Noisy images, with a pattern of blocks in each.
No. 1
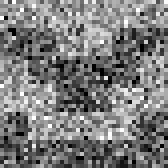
left and right mirror each other
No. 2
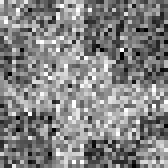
mirrored about the diagonal from the bottom left
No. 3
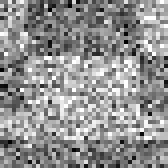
left and right mirror each other
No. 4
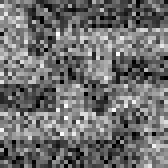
the same after a half turn
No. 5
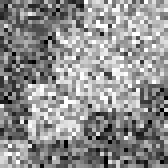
mirrored about the diagonal from the bottom left
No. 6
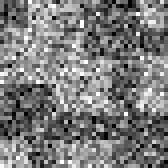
mirrored about the diagonal from the top left
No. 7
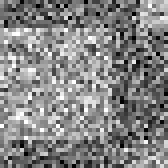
top and bottom mirror each other
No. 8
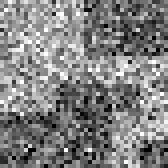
no symmetry
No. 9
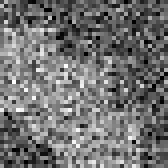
mirrored about the diagonal from the bottom left
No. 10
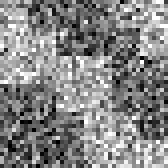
mirrored about the diagonal from the bottom left
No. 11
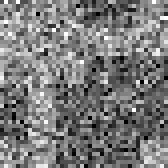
mirrored about the diagonal from the top left
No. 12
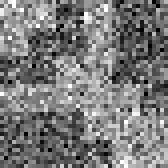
mirrored about the diagonal from the top left
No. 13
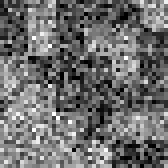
mirrored about the diagonal from the bottom left
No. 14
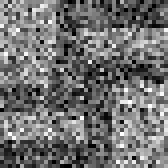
the same after a half turn
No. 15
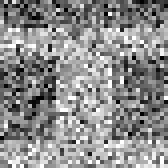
left and right mirror each other
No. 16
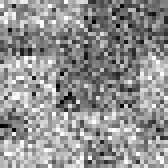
no symmetry
